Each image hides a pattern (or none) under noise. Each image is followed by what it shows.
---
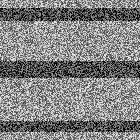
bands of rows
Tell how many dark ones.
3
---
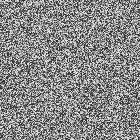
only noise
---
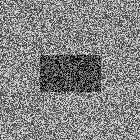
one block
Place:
centre
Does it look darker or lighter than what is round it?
darker
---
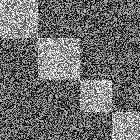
blocks along the diagonal
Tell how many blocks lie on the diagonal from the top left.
4
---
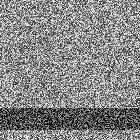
one band of rows
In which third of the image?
bottom
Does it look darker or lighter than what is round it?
darker
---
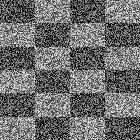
a checkerboard
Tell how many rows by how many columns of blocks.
6 by 4
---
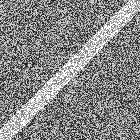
a diagonal band
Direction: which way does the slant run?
bottom left to top right
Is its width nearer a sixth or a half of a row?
a sixth
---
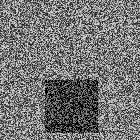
one block
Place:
bottom middle
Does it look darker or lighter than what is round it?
darker
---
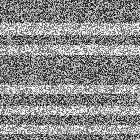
bands of rows
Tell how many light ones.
5
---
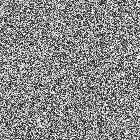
only noise
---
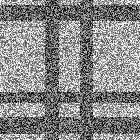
bands of rows crossing bands of columns
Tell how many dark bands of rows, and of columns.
3 and 2
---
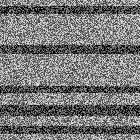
bands of rows
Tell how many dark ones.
5
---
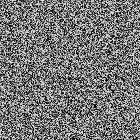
only noise
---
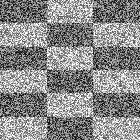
a checkerboard
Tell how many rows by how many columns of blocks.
6 by 3
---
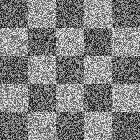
a checkerboard
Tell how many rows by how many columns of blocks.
5 by 5
